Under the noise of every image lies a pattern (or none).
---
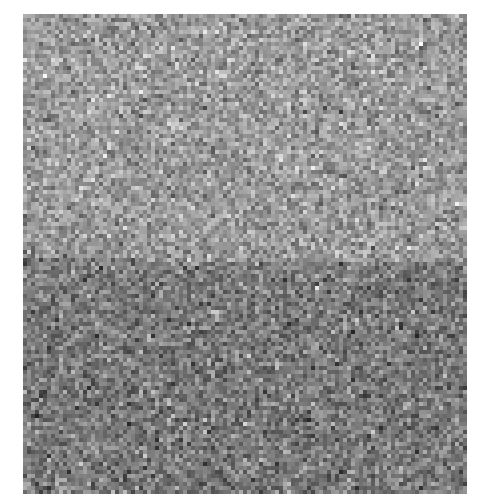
a sharp edge
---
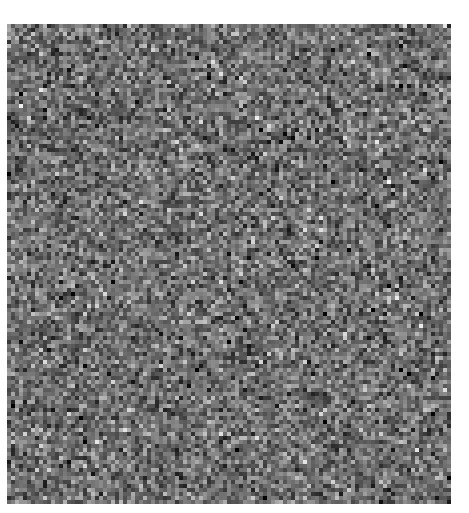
only noise
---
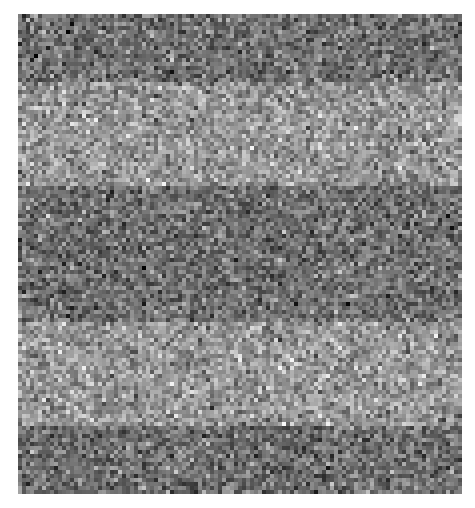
horizontal stripes
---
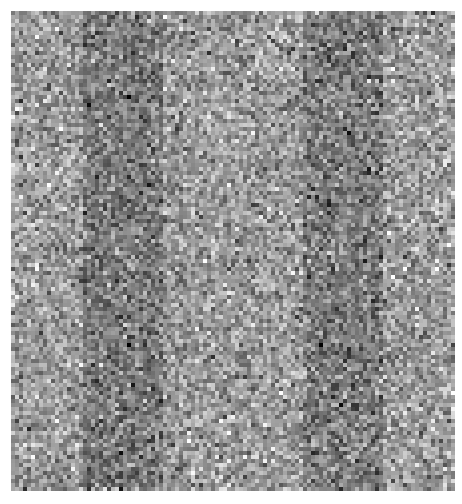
vertical stripes
